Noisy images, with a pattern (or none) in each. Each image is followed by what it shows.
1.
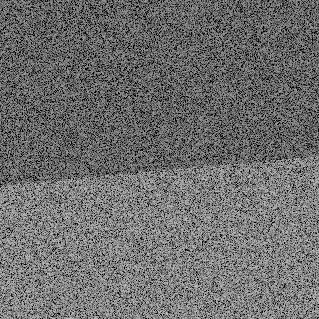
a sharp edge
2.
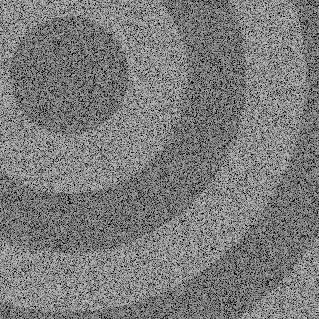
rings round one point
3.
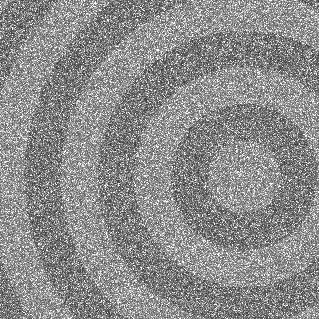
rings round one point
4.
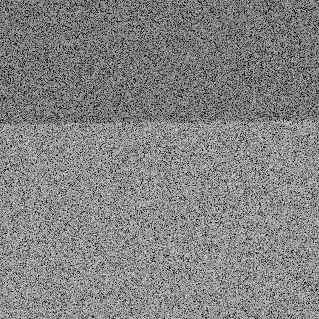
a sharp edge
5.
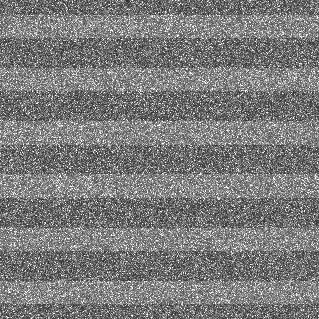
horizontal stripes
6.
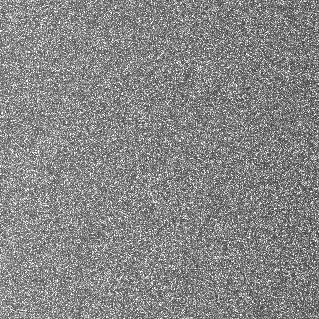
a smooth slope
